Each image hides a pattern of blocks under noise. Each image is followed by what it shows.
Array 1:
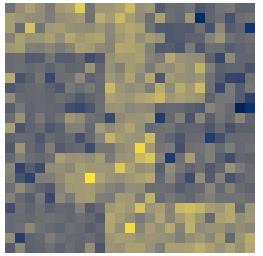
the same after a half turn
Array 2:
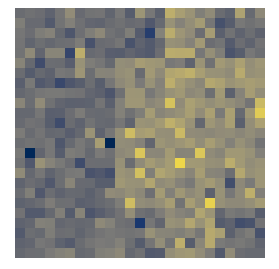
top and bottom mirror each other
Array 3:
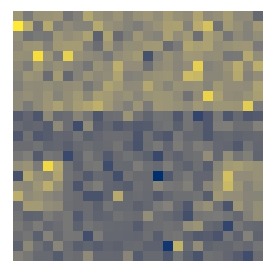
left and right mirror each other
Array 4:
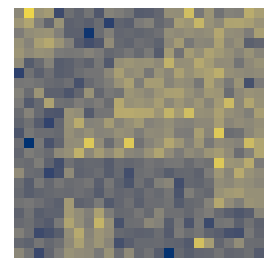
no symmetry
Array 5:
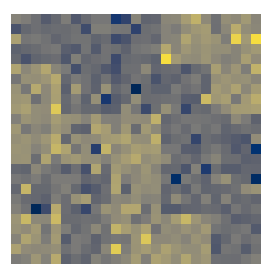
mirrored about the diagonal from the bottom left
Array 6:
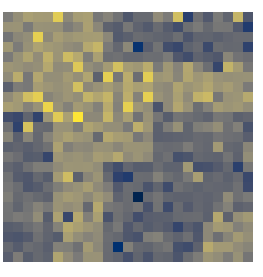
mirrored about the diagonal from the top left
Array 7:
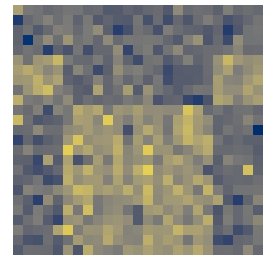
left and right mirror each other
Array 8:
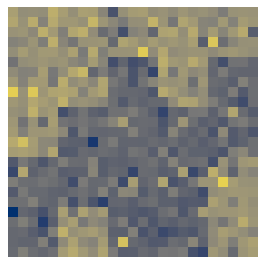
no symmetry
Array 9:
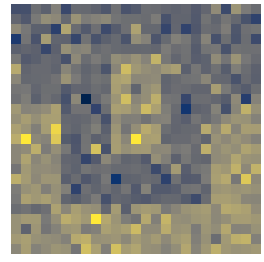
left and right mirror each other
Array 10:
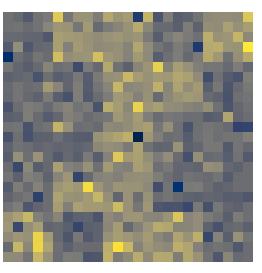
the same after a half turn
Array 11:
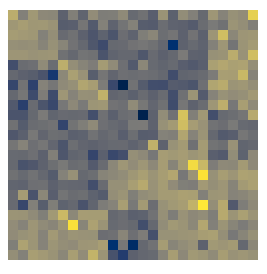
mirrored about the diagonal from the top left
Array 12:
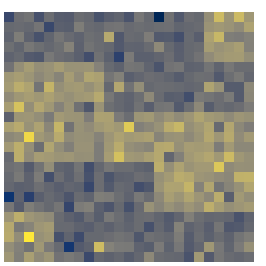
the same after a half turn
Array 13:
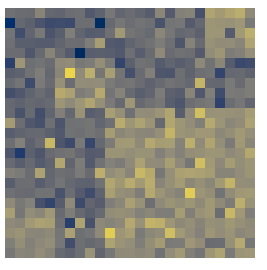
mirrored about the diagonal from the top left
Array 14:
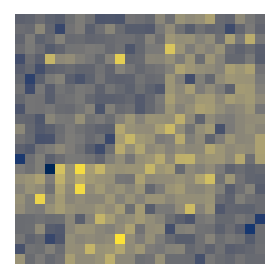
mirrored about the diagonal from the top left
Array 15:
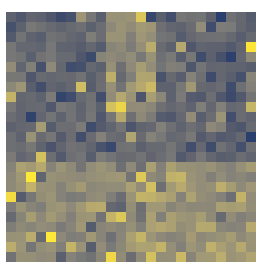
left and right mirror each other
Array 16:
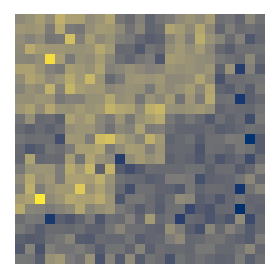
mirrored about the diagonal from the top left
